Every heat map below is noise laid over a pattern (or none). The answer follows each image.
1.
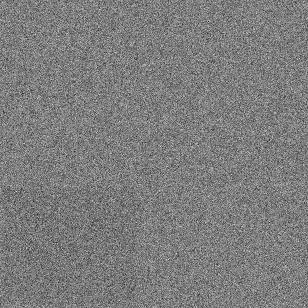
one block
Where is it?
bottom left
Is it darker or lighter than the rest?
darker
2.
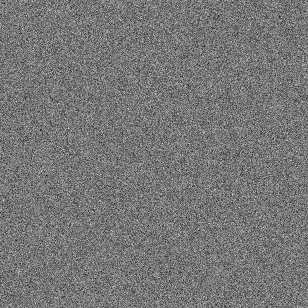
only noise
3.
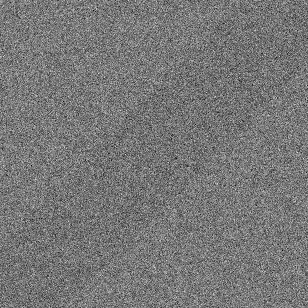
a diagonal band
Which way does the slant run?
bottom left to top right
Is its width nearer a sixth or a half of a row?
a half
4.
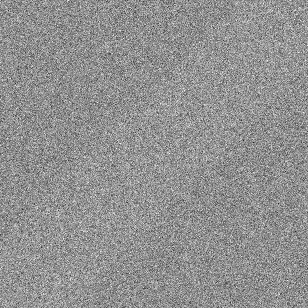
a diagonal band
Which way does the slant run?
bottom left to top right
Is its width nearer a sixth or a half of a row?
a half
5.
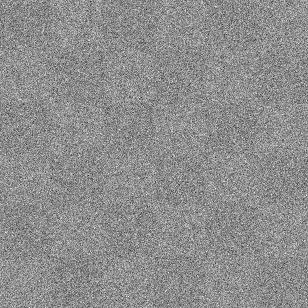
a checkerboard
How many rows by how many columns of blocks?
6 by 6
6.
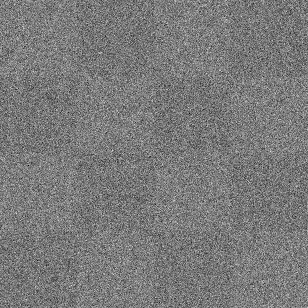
a checkerboard
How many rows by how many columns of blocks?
4 by 4
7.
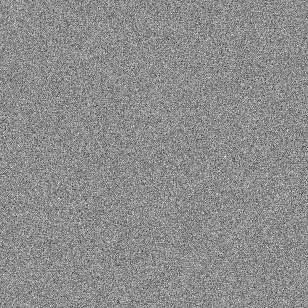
only noise
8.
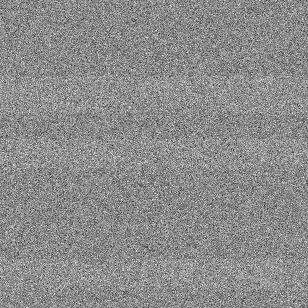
bands of rows
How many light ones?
3
